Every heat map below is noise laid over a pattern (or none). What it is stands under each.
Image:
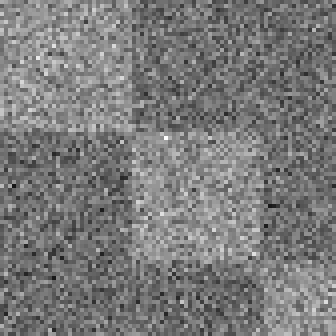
blocks along the diagonal
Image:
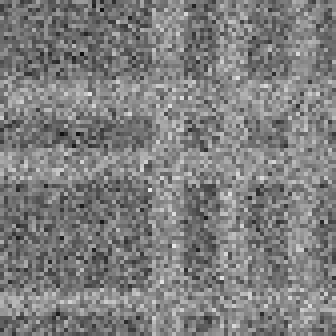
bands of rows crossing bands of columns
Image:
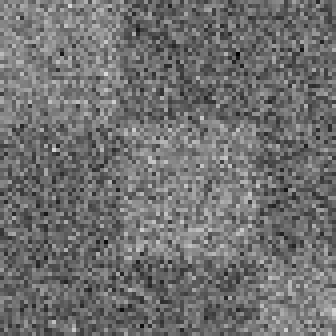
blocks along the diagonal
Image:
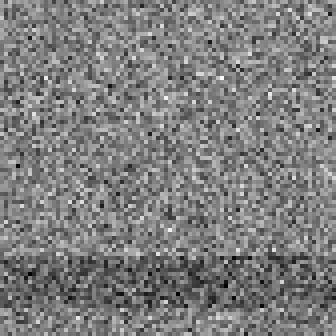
one band of rows
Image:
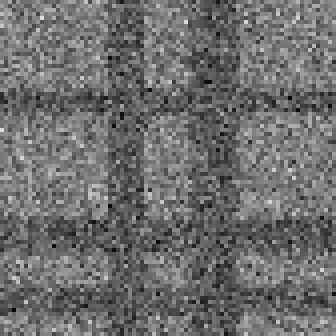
bands of rows crossing bands of columns
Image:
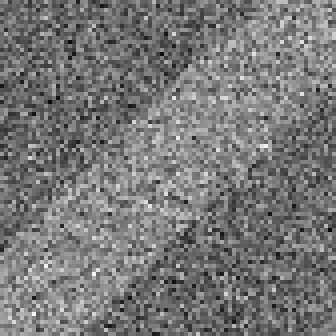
a diagonal band
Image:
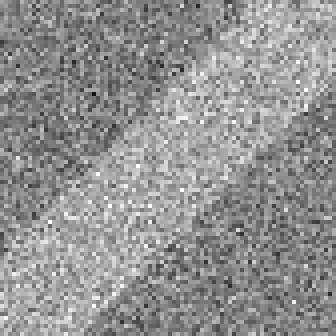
a diagonal band
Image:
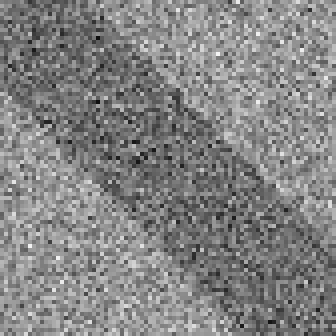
a diagonal band
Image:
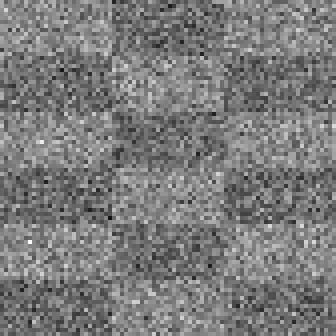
a checkerboard
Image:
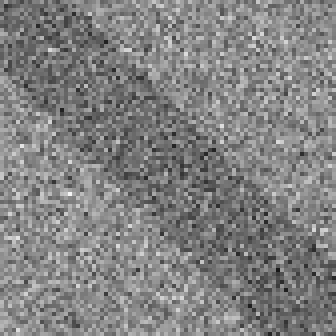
a diagonal band
